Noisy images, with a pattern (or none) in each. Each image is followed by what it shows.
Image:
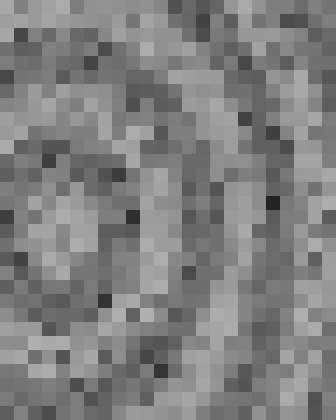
rings round one point
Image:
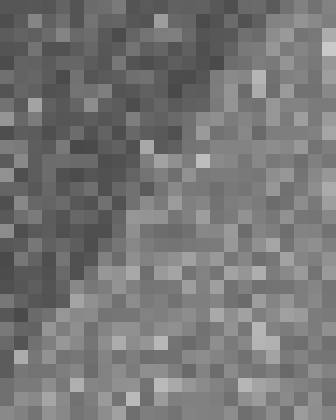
a sharp edge
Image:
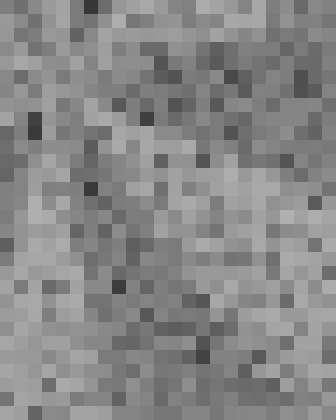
spokes from one point
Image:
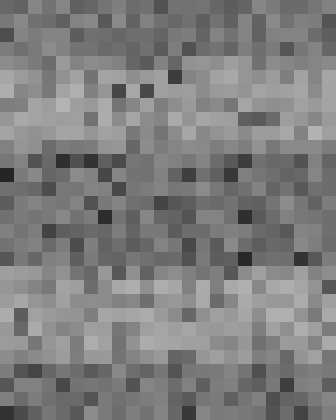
horizontal stripes
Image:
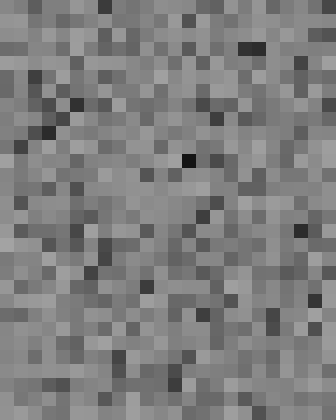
only noise
